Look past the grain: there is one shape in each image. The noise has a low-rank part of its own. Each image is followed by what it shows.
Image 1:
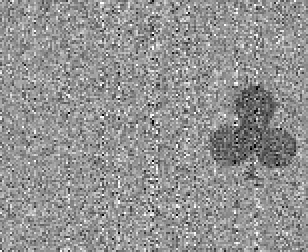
club
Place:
middle right
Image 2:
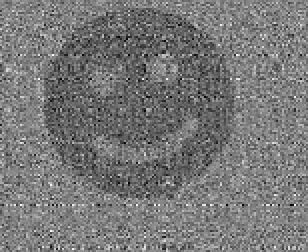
smiling face
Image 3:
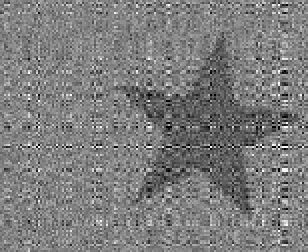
star
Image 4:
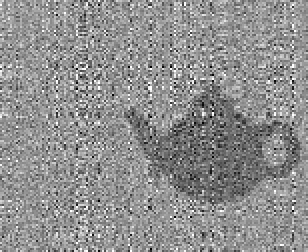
teapot
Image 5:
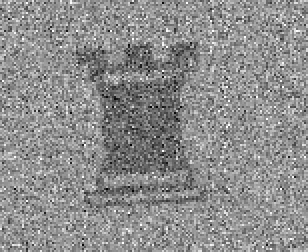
chess rook
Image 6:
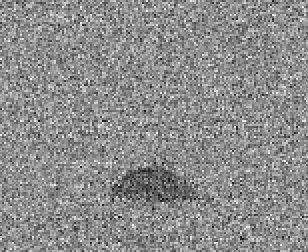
umbrella
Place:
bottom middle
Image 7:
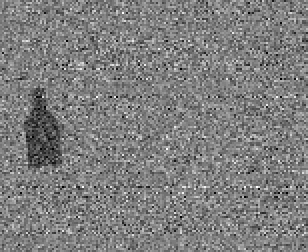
bottle
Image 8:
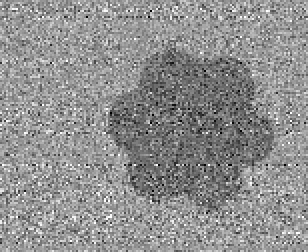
flower
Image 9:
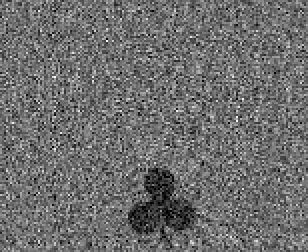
club
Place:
bottom middle
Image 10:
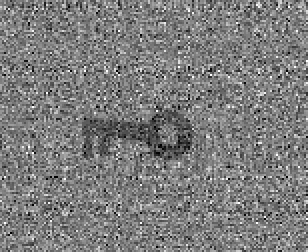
key
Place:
centre
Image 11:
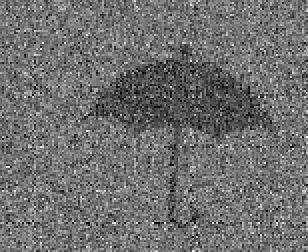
umbrella
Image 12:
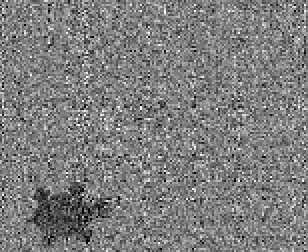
turtle
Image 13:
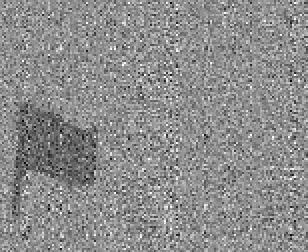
flag
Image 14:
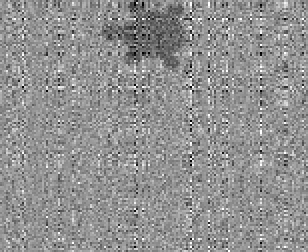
turtle
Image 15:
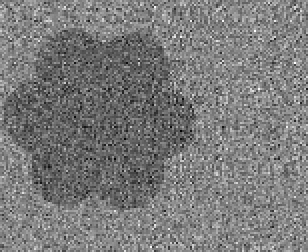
flower
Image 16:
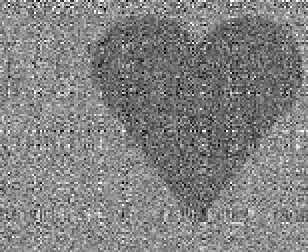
heart
